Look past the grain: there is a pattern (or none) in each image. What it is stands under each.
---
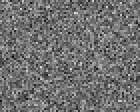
only noise
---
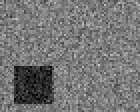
one block
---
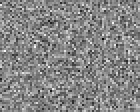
only noise
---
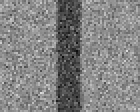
one band of columns
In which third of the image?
middle
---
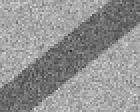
a diagonal band
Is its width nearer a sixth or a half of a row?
a half
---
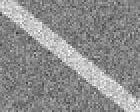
a diagonal band
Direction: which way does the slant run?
top left to bottom right
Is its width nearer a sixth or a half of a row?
a sixth
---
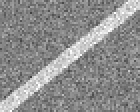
a diagonal band
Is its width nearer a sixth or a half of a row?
a sixth
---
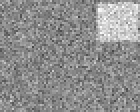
one block
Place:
top right
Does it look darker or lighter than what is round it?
lighter
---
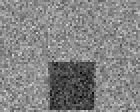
one block
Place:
bottom middle
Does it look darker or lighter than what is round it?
darker
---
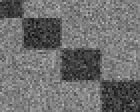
blocks along the diagonal
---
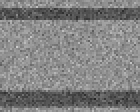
bands of rows
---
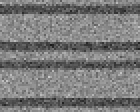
bands of rows
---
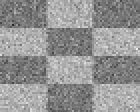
a checkerboard
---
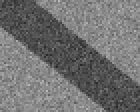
a diagonal band
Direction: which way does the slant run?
top left to bottom right
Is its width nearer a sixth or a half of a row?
a half
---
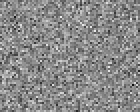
only noise
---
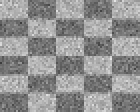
a checkerboard
